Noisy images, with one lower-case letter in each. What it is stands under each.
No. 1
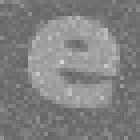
e
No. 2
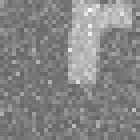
r
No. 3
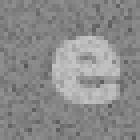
e
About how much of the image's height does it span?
half
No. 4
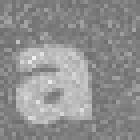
a
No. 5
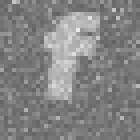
f
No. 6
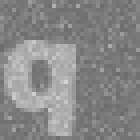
q
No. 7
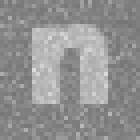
n
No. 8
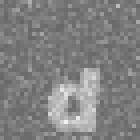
d
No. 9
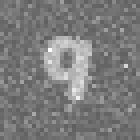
q
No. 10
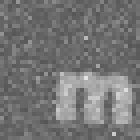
m
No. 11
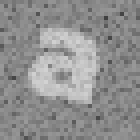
a
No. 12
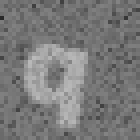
q
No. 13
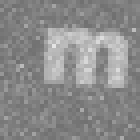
m
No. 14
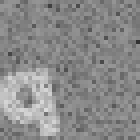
q
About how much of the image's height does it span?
half
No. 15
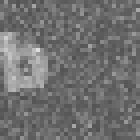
b
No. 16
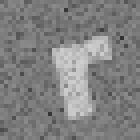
r
